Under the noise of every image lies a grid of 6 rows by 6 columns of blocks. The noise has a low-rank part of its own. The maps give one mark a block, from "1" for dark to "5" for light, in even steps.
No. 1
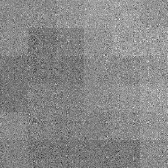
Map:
3 3 4 5 5 4
3 1 2 4 5 5
1 1 1 3 3 4
1 2 2 3 4 5
3 2 2 2 3 4
2 1 1 1 1 3
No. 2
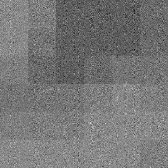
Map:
5 4 1 1 1 2
5 3 1 1 1 2
4 2 1 2 3 3
3 3 3 4 5 4
4 4 4 5 5 5
5 5 5 5 5 4
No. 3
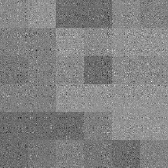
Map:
4 5 1 1 4 3
3 3 5 4 5 5
2 3 4 1 4 4
3 3 5 5 5 5
1 1 1 3 5 5
1 2 3 2 1 3
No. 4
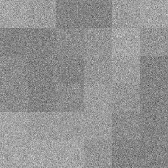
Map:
5 4 1 1 4 5
1 1 2 3 5 3
2 1 1 3 4 1
2 1 2 4 3 1
5 4 4 4 2 1
5 5 5 3 1 1
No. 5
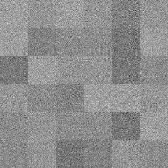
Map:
5 4 5 4 2 4
5 2 3 3 1 5
1 5 4 4 1 3
4 3 2 5 5 4
3 4 3 3 1 5
3 4 1 2 4 3
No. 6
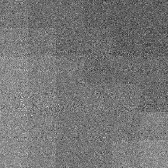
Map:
3 2 2 1 1 1
4 3 2 2 1 1
5 4 3 2 2 2
5 4 3 3 3 2
5 4 3 3 3 4
5 4 3 3 4 5
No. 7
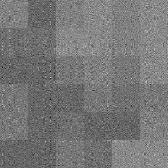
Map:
4 1 4 5 4 5
2 2 5 5 4 5
1 1 3 4 3 5
3 1 1 3 2 3
3 1 2 1 1 4
1 1 3 2 5 5
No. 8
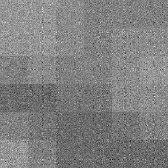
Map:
5 5 4 3 3 3
5 5 4 3 4 4
3 4 3 3 4 5
1 1 2 2 4 4
3 2 1 1 2 3
5 3 1 1 1 1
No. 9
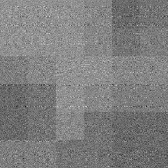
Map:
5 5 5 4 1 2
5 5 5 4 2 3
3 4 5 5 4 4
1 2 5 4 3 3
1 2 4 2 1 1
3 3 2 2 1 1
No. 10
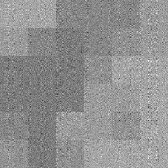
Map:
5 5 2 2 2 4
4 2 1 2 3 4
1 1 1 3 5 5
1 1 1 4 4 5
2 1 4 4 3 5
3 1 3 5 5 5
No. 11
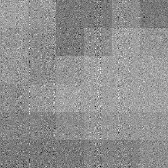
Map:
5 4 1 1 3 1
4 3 1 3 5 4
4 3 4 5 5 5
3 4 5 5 5 5
2 2 3 4 4 4
1 1 1 2 2 3
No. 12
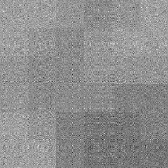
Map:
5 5 4 3 4 5
5 4 3 4 5 5
4 3 3 4 4 4
4 3 3 3 2 2
5 4 2 1 1 2
5 5 2 1 1 1
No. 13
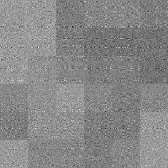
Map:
5 5 2 3 3 2
5 5 2 1 1 1
5 4 3 2 2 1
3 4 5 3 2 3
2 4 4 2 2 5
5 3 3 2 3 5
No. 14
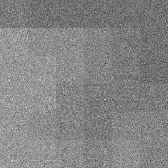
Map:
2 1 1 1 1 1
5 4 4 3 2 1
5 5 4 3 2 1
5 5 3 2 2 2
5 4 3 2 3 3
5 5 4 3 4 3
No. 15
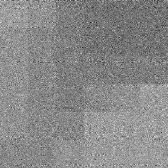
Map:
5 4 2 1 1 1
4 3 2 1 1 1
4 3 2 2 2 2
4 3 2 3 4 5
4 3 3 5 5 5
3 3 4 5 5 5
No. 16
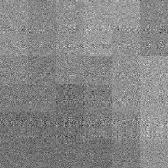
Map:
4 3 4 5 5 3
4 3 4 5 4 3
3 2 3 3 4 5
2 2 1 2 4 5
1 1 1 2 3 5
1 1 1 1 2 4
